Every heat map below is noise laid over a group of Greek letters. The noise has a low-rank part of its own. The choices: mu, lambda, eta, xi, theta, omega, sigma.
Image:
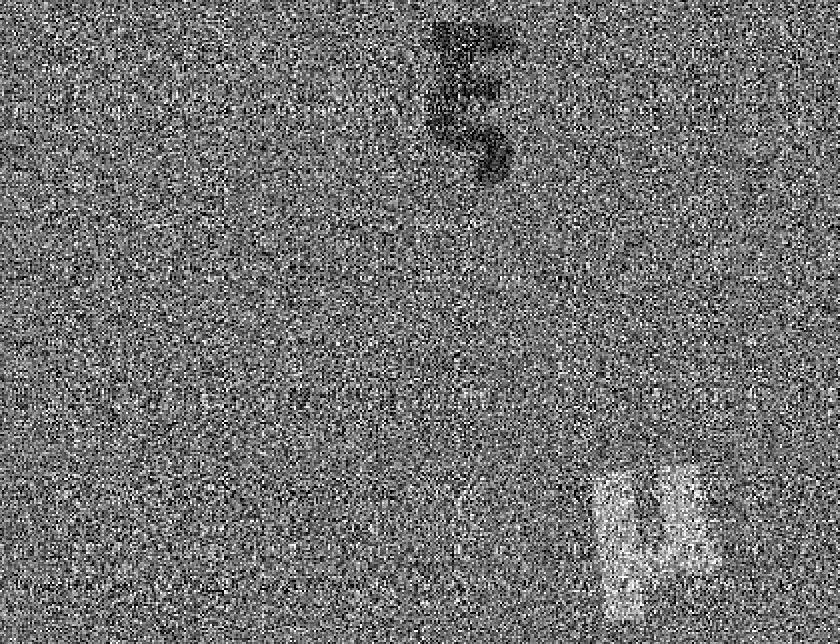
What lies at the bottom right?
mu
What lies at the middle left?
nothing
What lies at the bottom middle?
nothing
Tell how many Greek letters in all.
2
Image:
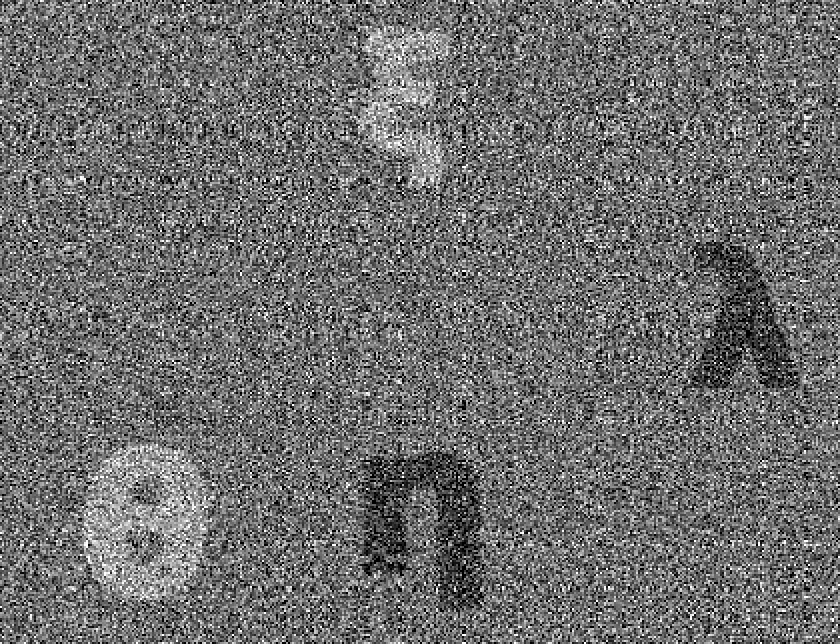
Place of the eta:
bottom middle
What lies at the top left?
nothing
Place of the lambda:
middle right
